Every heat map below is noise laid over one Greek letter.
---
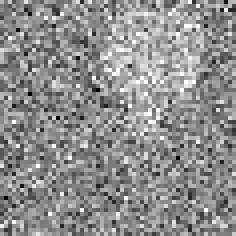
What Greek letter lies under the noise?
phi
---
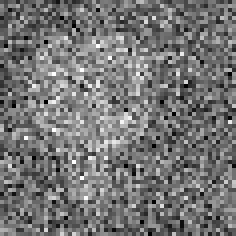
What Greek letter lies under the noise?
phi
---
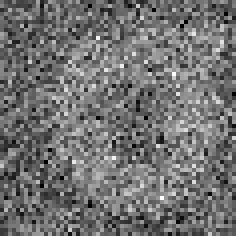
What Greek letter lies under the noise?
sigma
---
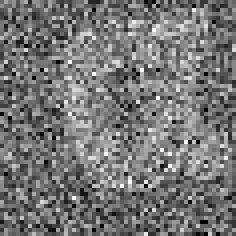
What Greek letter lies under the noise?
alpha
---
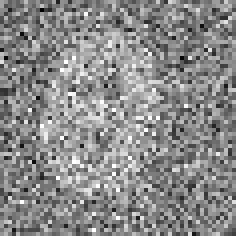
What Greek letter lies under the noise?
theta
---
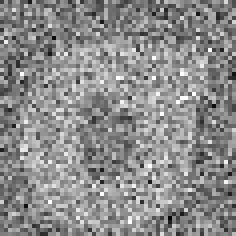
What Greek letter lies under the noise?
sigma
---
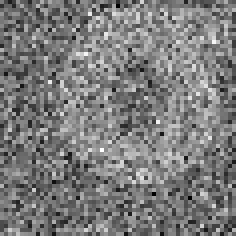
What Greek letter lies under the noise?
sigma
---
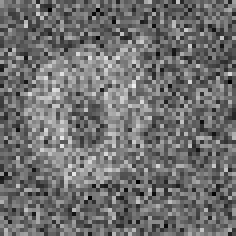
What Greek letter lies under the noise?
sigma
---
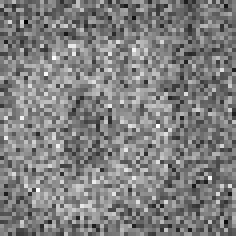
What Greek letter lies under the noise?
sigma
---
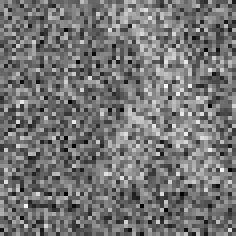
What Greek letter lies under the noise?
lambda
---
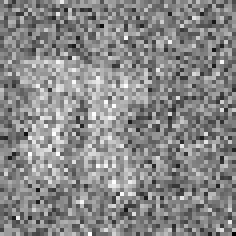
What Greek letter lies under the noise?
pi
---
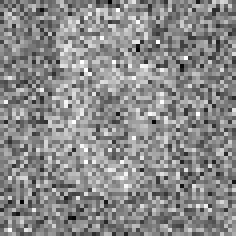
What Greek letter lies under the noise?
delta
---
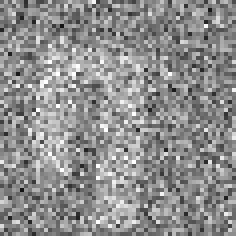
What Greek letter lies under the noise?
eta
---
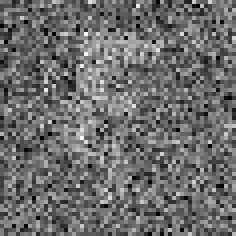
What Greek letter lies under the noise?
xi
